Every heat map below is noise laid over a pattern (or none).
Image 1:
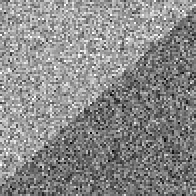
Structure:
a sharp edge
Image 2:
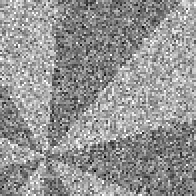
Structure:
spokes from one point
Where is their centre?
bottom left
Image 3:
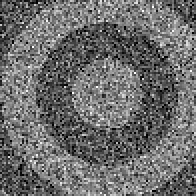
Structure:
rings round one point
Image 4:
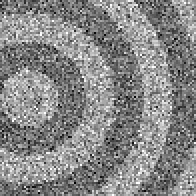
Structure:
rings round one point
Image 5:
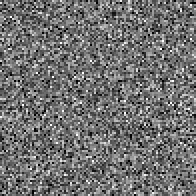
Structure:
only noise
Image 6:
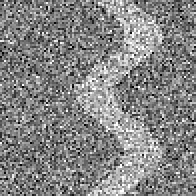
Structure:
a wavy band
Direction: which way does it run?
top to bottom
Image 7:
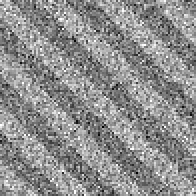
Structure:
diagonal stripes
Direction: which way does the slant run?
top left to bottom right
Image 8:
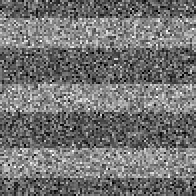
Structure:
horizontal stripes
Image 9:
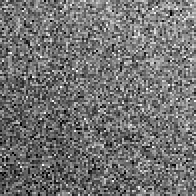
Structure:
a smooth slope
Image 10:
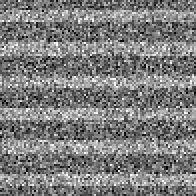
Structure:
horizontal stripes
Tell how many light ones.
6
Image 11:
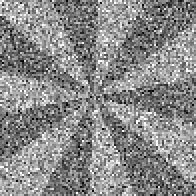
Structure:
spokes from one point
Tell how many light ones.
7
